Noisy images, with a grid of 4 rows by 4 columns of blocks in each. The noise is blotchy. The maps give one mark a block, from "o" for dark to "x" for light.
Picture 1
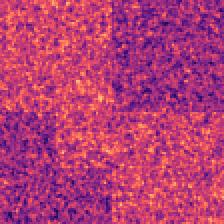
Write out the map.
xxoo
xxoo
oxxx
ooxx
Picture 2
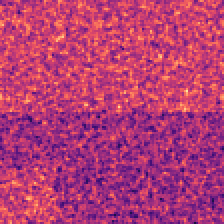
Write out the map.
xxxx
xxxx
oooo
xooo
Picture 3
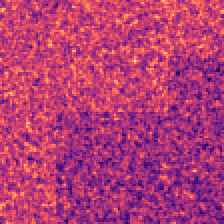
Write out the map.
xxxx
xxxo
xooo
xooo
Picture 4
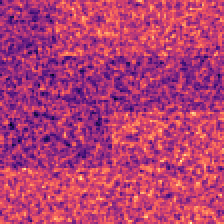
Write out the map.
oxxx
oooo
ooxx
xxxx
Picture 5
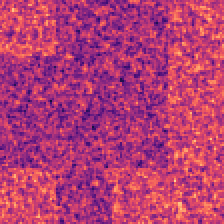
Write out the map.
xoox
ooox
ooox
xoxx
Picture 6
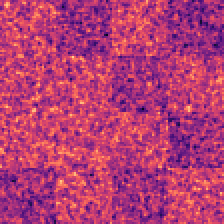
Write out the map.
xoxo
xxox
xxxo
oxox
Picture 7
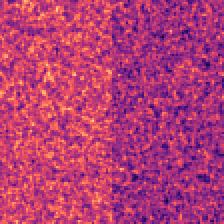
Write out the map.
xxoo
xxoo
xxoo
xxoo
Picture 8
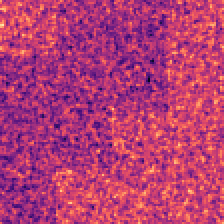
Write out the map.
xoox
ooox
ooxx
oxxx
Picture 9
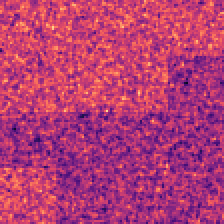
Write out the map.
xxxx
xxxo
oooo
xooo
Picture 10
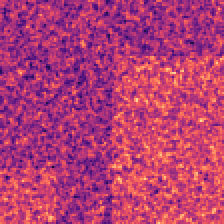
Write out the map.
oooo
ooxx
ooxx
xoxx
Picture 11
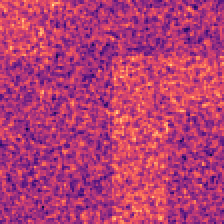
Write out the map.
xooo
ooxx
ooxo
ooxo
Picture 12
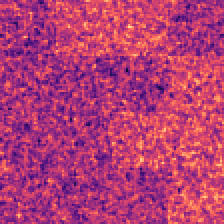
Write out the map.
oxxo
ooox
ooxx
ooox
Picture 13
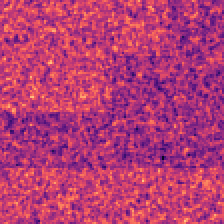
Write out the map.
xxxo
xxoo
oooo
xxxx
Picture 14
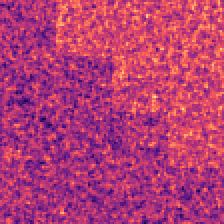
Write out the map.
oxxx
ooxx
ooox
oooo
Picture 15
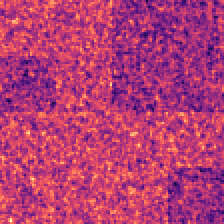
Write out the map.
xxoo
oxoo
xxxx
xxxo
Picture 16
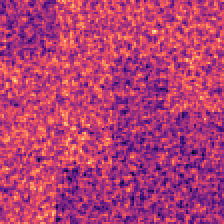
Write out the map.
oxxx
xxox
xxoo
xooo
